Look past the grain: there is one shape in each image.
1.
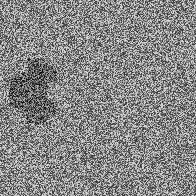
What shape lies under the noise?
car
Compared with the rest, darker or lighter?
darker
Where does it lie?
middle left
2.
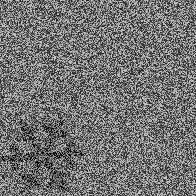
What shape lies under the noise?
snowflake
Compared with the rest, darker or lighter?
darker
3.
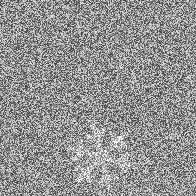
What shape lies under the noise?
snowflake
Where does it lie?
bottom middle
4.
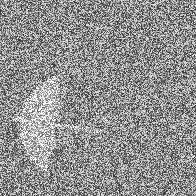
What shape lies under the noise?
umbrella
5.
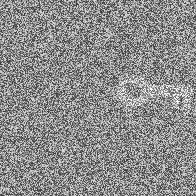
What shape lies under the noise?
key
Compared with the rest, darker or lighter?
lighter
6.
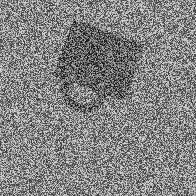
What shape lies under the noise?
cup
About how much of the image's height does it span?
half
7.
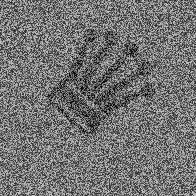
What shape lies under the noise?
chess queen
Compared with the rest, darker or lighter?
darker
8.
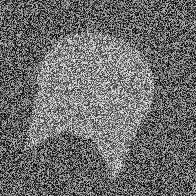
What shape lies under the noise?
cat's head
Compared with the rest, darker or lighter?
lighter
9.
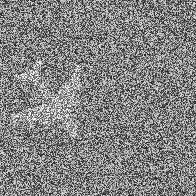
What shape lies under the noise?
airplane
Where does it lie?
middle left
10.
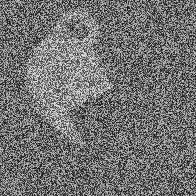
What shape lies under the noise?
teapot
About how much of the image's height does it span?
two thirds
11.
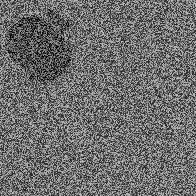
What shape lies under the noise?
apple
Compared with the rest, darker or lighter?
darker
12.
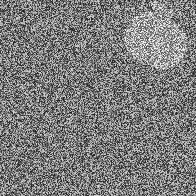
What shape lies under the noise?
apple
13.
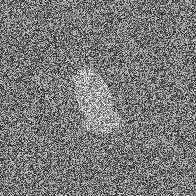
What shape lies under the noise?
footprint
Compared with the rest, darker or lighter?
lighter
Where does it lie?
centre
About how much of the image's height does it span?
a third
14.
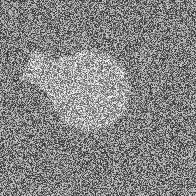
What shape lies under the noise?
light bulb
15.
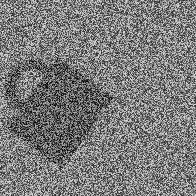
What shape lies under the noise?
cup
